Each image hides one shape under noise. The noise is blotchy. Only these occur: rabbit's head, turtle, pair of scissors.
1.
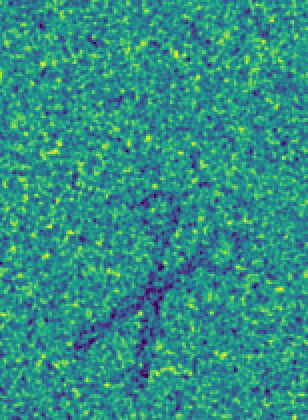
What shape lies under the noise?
pair of scissors
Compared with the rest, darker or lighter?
darker
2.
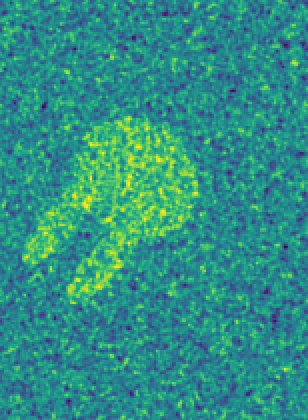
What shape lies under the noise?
rabbit's head
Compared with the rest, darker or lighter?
lighter
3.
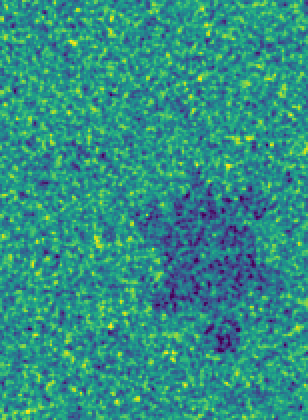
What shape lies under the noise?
turtle
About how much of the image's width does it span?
half
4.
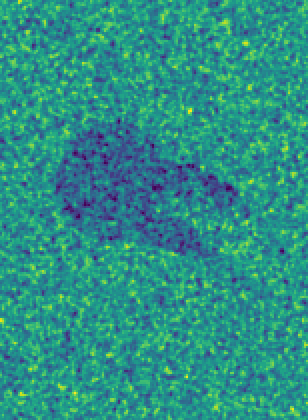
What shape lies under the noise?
rabbit's head
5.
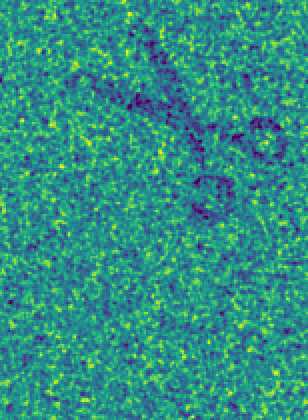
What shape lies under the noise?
pair of scissors
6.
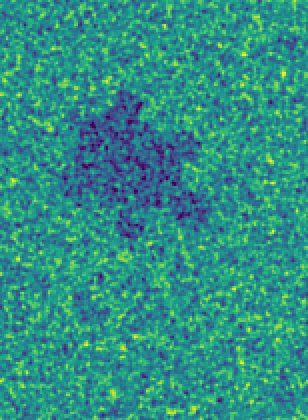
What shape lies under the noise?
turtle
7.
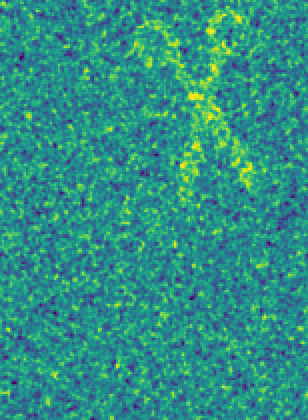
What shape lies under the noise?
pair of scissors
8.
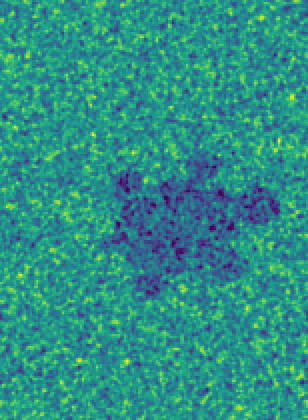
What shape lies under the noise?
turtle
